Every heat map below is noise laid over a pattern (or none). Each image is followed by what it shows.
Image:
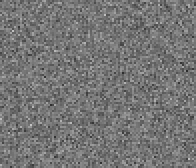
only noise
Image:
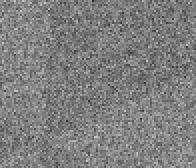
spokes from one point
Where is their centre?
bottom left
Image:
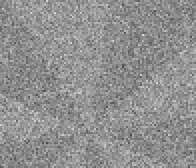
spokes from one point
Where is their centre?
bottom middle
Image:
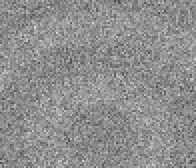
rings round one point
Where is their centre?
bottom middle
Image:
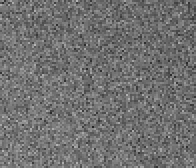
a smooth slope
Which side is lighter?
bottom left
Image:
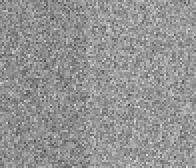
a sharp edge
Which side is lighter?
right
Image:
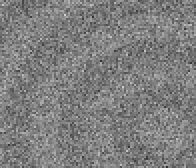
rings round one point
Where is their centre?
bottom right
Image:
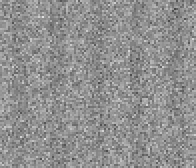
vertical stripes
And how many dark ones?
5
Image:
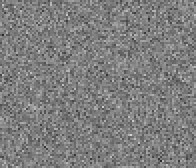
only noise
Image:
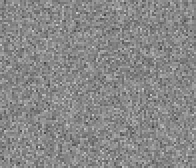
only noise
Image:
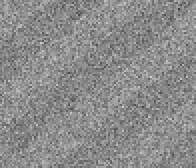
diagonal stripes
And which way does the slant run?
bottom left to top right
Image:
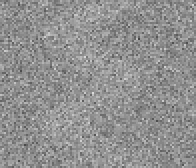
a wavy band
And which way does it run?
top to bottom
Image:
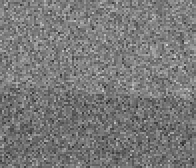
a sharp edge
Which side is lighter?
top
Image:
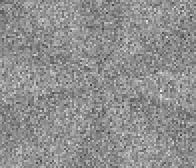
spokes from one point
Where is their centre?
centre
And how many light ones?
6
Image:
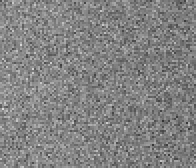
a smooth slope
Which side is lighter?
left
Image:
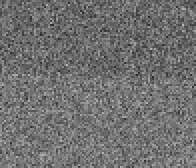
a sharp edge
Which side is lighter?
bottom
